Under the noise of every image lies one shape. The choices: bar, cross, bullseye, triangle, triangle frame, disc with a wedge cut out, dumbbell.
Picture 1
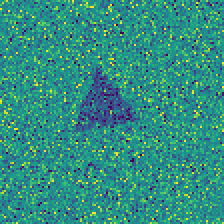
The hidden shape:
triangle
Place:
centre
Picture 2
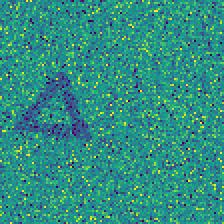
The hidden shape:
triangle frame
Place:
middle left
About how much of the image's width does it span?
a third
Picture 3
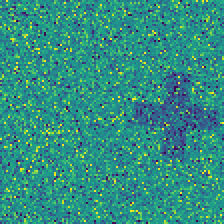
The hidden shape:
cross
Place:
middle right
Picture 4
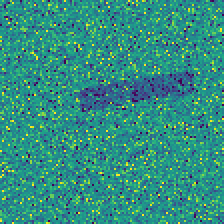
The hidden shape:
bar
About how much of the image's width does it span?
half
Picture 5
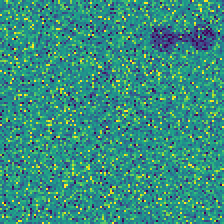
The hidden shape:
dumbbell
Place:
top right
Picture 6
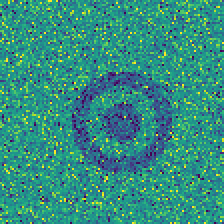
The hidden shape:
bullseye
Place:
centre
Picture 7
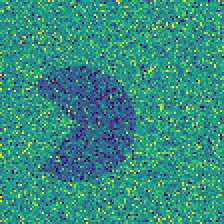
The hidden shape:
disc with a wedge cut out
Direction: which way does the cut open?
left
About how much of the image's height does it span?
half
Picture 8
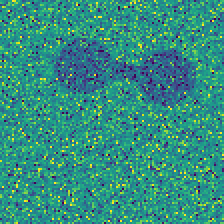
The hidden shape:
dumbbell
